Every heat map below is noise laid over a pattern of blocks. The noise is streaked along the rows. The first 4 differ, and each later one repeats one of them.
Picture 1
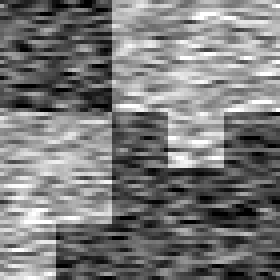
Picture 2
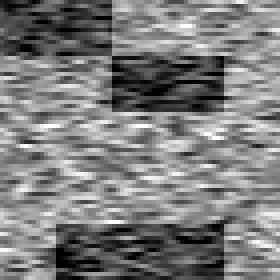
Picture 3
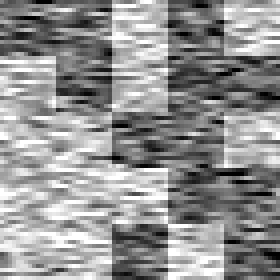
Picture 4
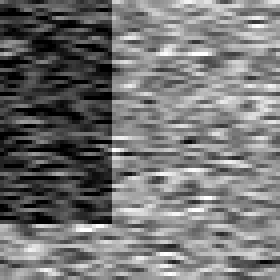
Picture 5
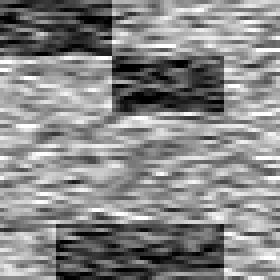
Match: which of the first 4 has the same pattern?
2
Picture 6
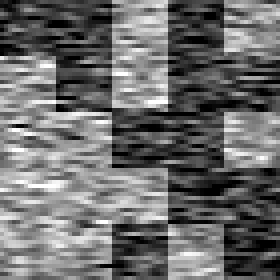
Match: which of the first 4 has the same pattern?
3
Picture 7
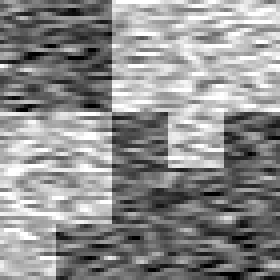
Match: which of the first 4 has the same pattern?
1
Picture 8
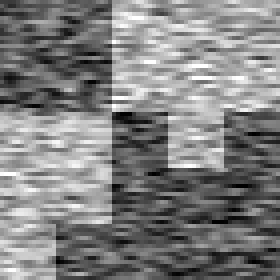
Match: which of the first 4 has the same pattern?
1
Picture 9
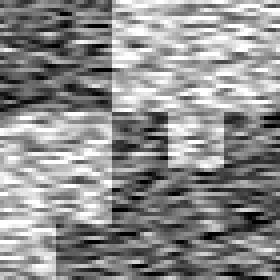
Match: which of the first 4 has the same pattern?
1
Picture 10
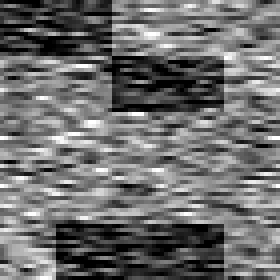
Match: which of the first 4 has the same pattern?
2
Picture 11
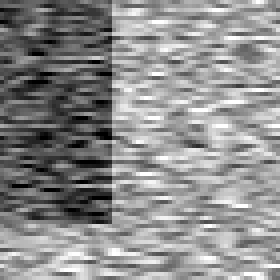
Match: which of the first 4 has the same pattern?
4
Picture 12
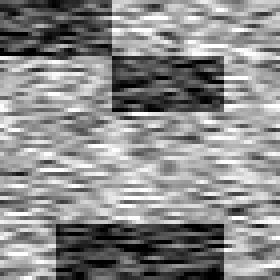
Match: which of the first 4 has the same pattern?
2
